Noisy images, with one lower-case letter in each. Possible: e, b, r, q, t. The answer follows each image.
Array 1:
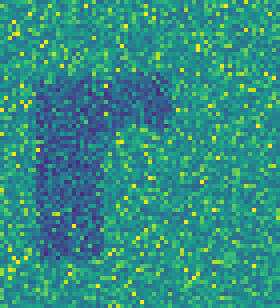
r
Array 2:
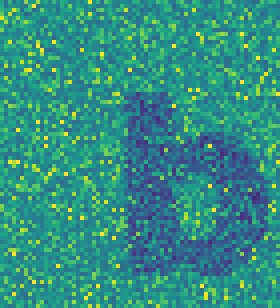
b
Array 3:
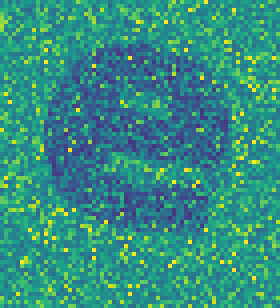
e
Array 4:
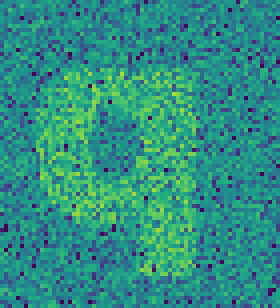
q
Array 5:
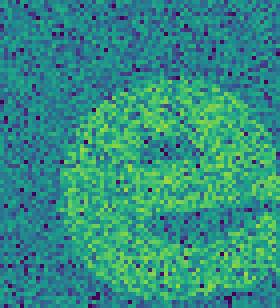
e
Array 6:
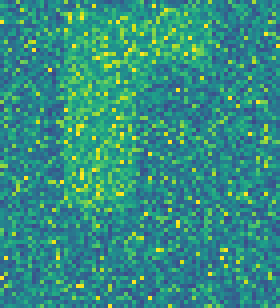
r
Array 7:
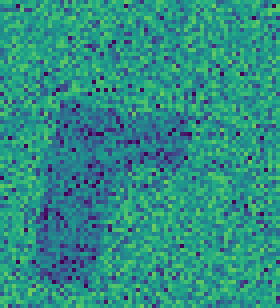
r
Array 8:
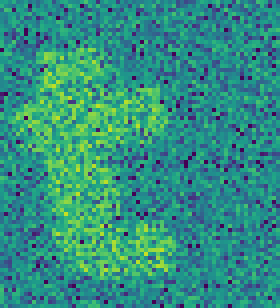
t
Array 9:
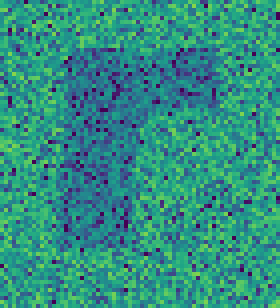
r
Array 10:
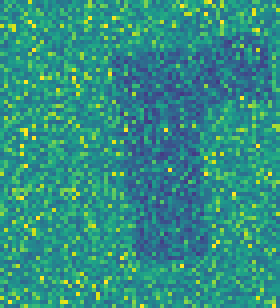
r
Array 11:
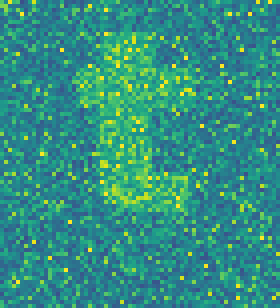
t
